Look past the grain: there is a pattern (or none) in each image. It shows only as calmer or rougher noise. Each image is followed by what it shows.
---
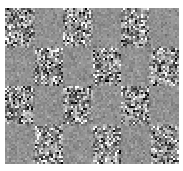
a checkerboard
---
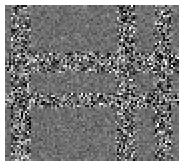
bands of rows crossing bands of columns
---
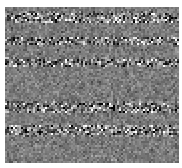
bands of rows
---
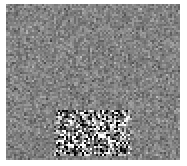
one block
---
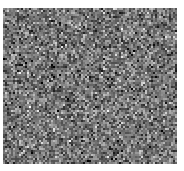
only noise
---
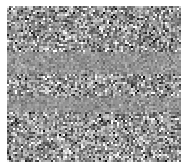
bands of rows
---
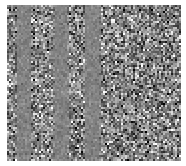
bands of columns
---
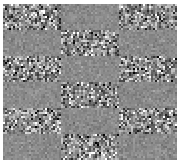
a checkerboard
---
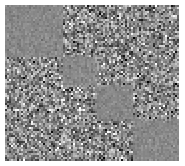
blocks along the diagonal
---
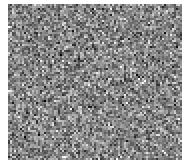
only noise
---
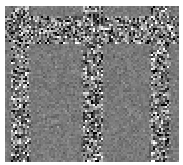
bands of rows crossing bands of columns
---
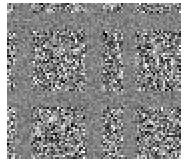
bands of rows crossing bands of columns
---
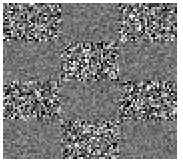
a checkerboard
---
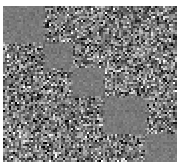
blocks along the diagonal
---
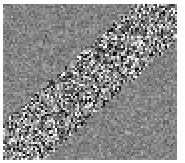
a diagonal band
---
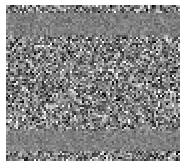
bands of rows
